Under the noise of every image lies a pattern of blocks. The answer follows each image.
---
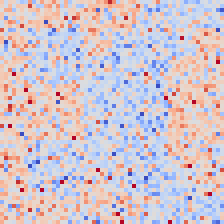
top and bottom mirror each other
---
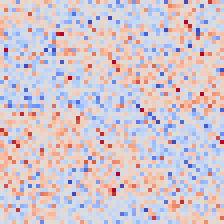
the same after a half turn
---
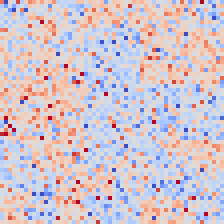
no symmetry
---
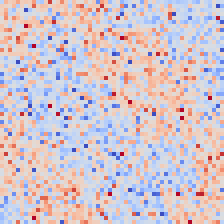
mirrored about the diagonal from the bottom left
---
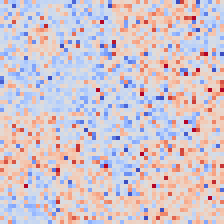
mirrored about the diagonal from the top left
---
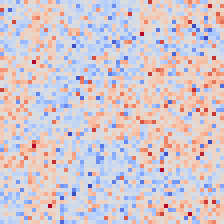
top and bottom mirror each other
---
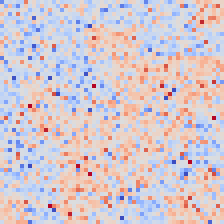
mirrored about the diagonal from the top left
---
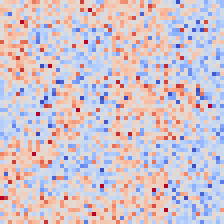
top and bottom mirror each other
